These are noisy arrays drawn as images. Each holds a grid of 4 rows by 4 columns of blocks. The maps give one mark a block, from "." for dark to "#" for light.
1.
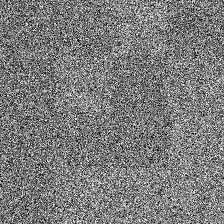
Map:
..#.
.#.#
...#
.###
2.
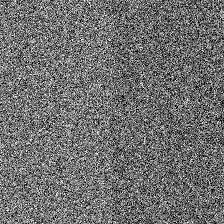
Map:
##..
##..
##..
##..
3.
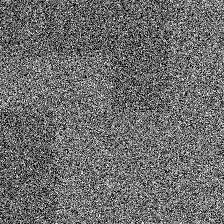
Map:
...#
##.#
.###
.###
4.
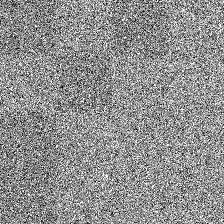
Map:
.#.#
#.##
.###
.###
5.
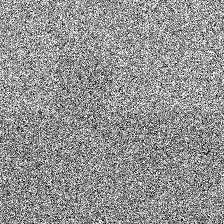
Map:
####
#.##
....
....
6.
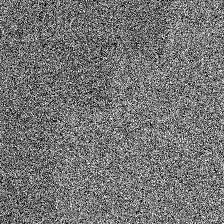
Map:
...#
..##
.###
.###
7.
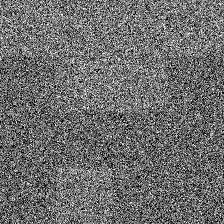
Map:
####
.##.
....
.#..
